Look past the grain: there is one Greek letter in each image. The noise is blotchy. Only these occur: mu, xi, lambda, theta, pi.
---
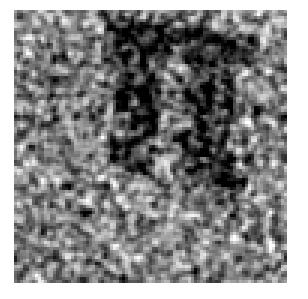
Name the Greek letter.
pi
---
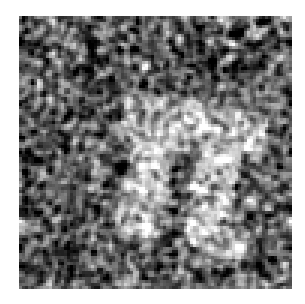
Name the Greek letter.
pi
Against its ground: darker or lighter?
lighter
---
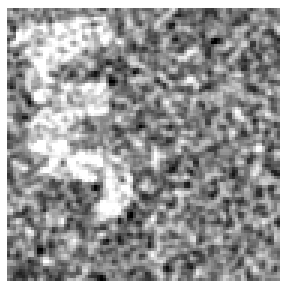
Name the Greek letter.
xi
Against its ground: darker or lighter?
lighter
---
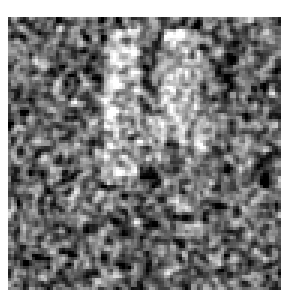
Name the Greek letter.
mu
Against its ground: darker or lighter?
lighter
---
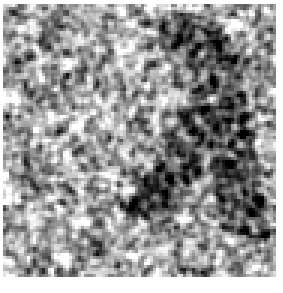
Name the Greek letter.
lambda
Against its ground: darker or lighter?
darker
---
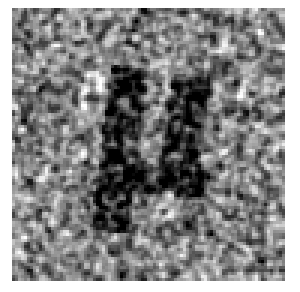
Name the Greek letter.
mu
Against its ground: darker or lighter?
darker
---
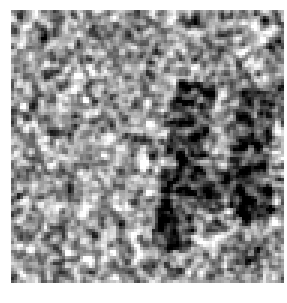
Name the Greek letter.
mu
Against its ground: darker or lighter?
darker
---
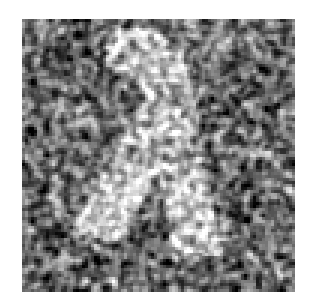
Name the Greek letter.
lambda
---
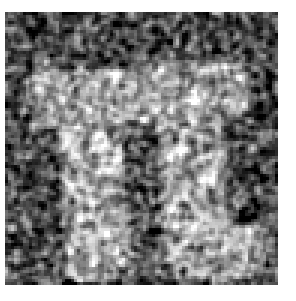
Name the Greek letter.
pi
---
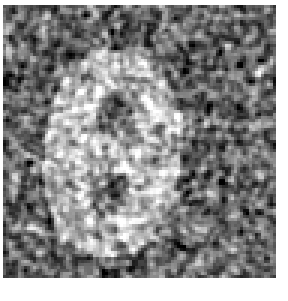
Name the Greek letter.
theta
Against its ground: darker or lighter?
lighter
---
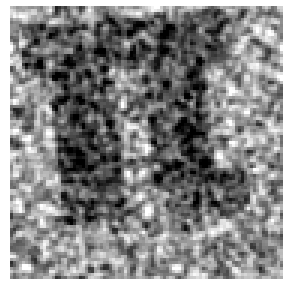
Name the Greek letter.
pi
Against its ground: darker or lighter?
darker
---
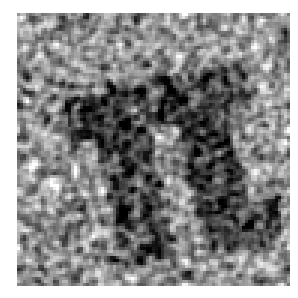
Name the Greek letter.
pi
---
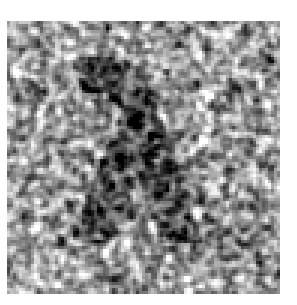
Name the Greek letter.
lambda
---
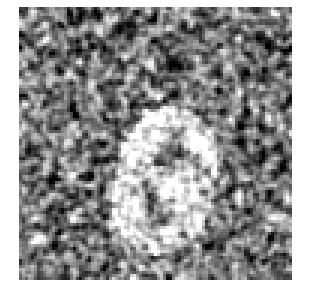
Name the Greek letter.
theta
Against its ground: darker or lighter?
lighter
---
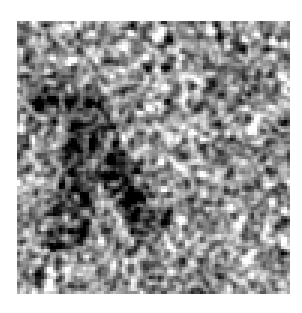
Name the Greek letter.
lambda
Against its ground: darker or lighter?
darker
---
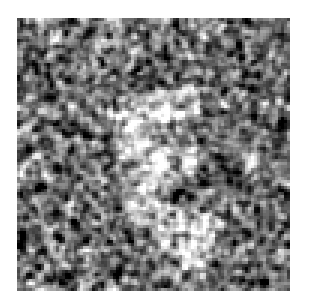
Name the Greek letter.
xi
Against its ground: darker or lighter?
lighter
